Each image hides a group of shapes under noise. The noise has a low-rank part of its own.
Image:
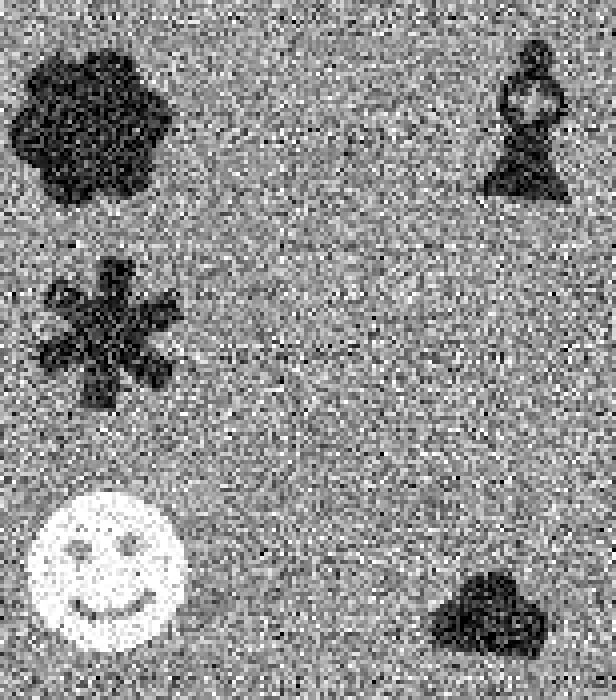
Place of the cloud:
bottom right
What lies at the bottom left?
smiling face
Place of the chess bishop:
top right
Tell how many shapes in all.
5
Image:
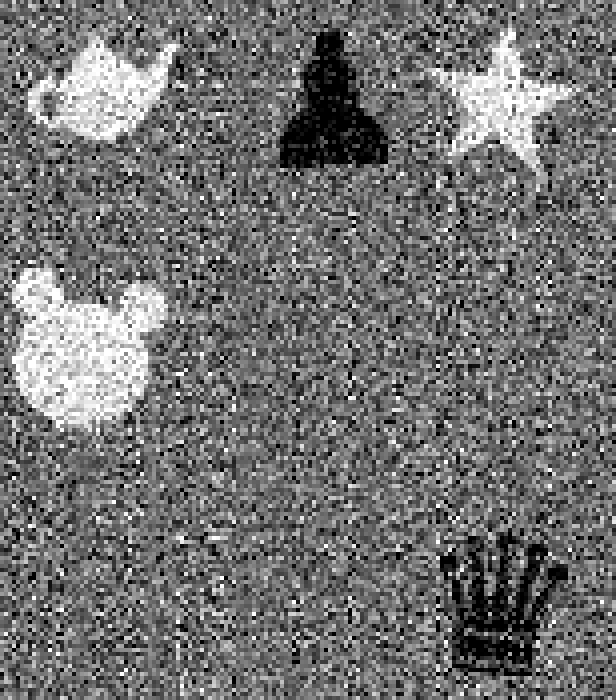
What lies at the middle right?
nothing
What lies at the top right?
star
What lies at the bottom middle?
nothing
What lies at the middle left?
bear's head
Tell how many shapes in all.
5
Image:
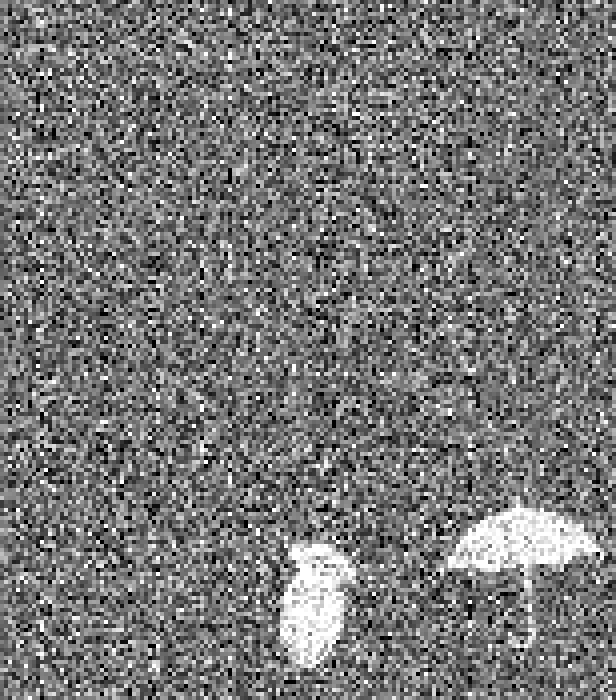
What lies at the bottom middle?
footprint
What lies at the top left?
nothing
